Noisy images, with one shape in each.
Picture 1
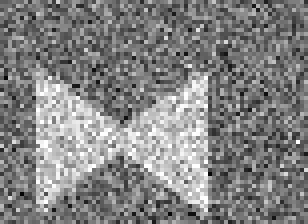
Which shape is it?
bow tie
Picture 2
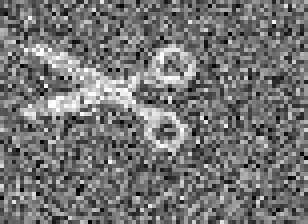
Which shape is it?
pair of scissors
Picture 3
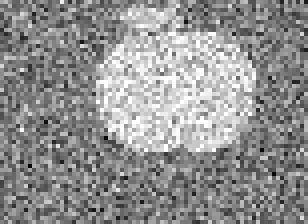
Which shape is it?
apple
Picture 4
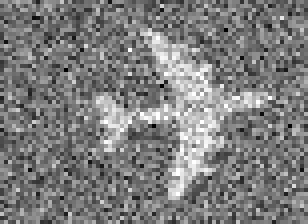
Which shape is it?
airplane
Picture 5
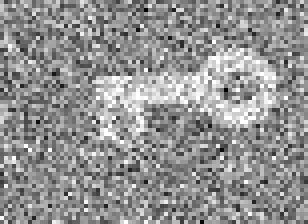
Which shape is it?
key
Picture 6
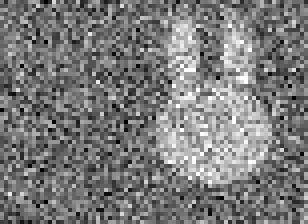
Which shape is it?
rabbit's head
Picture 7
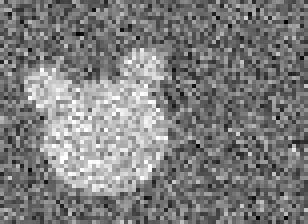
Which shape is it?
bear's head
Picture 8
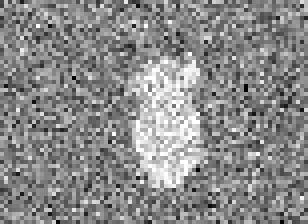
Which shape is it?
footprint
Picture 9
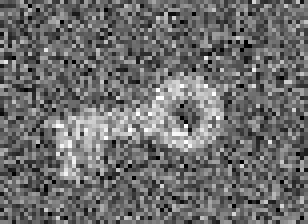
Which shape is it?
key
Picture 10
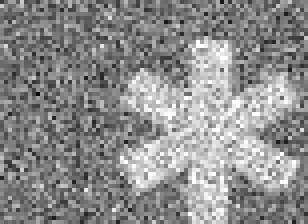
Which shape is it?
asterisk
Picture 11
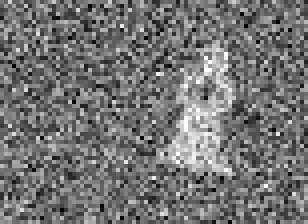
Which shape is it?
chess bishop
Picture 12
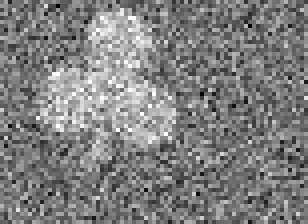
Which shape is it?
club
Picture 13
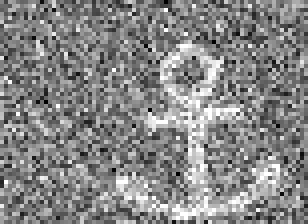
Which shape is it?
anchor
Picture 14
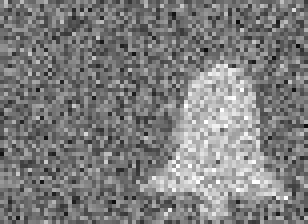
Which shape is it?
bell
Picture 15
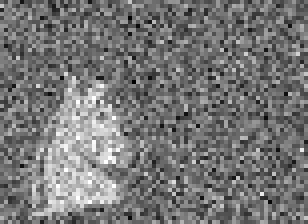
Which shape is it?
chess knight
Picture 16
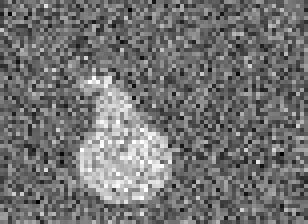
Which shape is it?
pear
